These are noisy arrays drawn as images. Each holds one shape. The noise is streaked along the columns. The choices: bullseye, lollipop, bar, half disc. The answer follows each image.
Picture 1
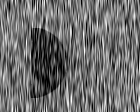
half disc
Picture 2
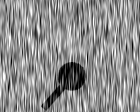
lollipop
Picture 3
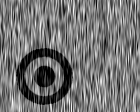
bullseye
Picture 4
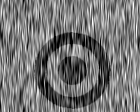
bullseye
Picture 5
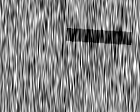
bar
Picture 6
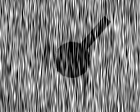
lollipop
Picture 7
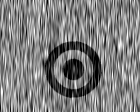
bullseye
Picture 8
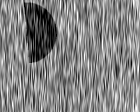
half disc
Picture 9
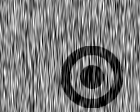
bullseye
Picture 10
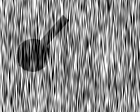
lollipop
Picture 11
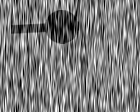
lollipop
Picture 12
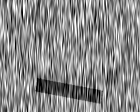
bar
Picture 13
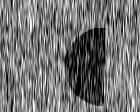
half disc
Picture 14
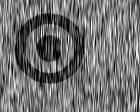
bullseye
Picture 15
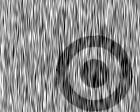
bullseye
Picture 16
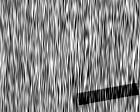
bar
